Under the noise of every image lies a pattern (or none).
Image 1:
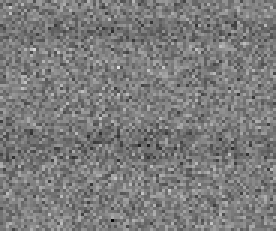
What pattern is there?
bands of rows
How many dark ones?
2
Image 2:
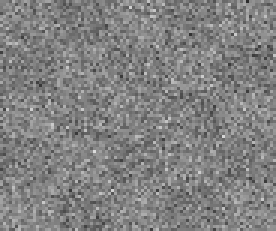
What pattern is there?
a checkerboard
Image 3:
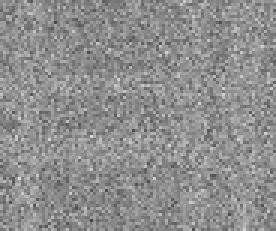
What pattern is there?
bands of rows crossing bands of columns
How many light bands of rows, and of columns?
2 and 3
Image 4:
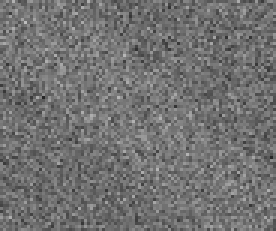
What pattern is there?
a diagonal band
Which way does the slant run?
top left to bottom right
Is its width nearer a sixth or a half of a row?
a half
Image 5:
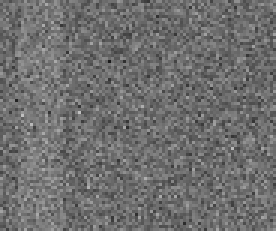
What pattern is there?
one band of columns
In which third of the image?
left
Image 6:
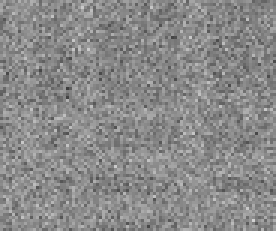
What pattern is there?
bands of rows crossing bands of columns
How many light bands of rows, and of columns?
3 and 3
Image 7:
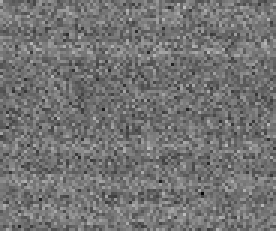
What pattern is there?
bands of rows
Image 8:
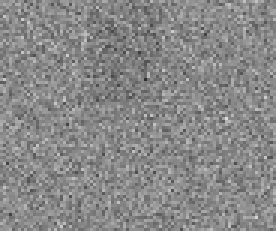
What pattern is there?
one block
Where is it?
top middle
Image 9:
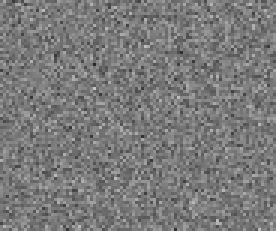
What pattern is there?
only noise
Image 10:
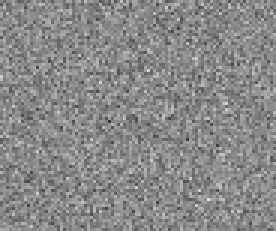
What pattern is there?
only noise
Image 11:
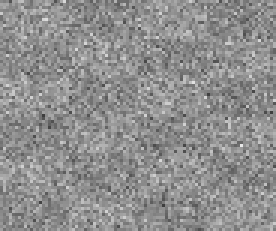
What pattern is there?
a checkerboard
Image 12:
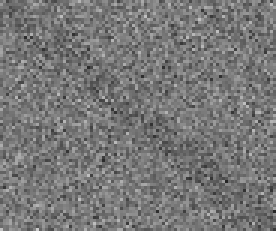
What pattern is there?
a diagonal band
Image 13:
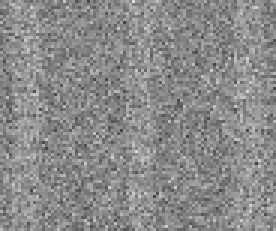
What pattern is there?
bands of columns
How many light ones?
3
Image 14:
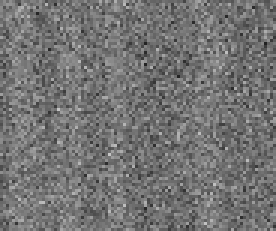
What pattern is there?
bands of columns
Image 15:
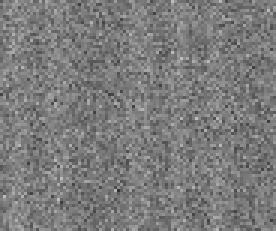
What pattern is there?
bands of columns
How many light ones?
5
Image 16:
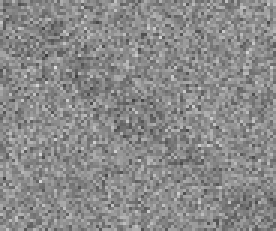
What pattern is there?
blocks along the diagonal
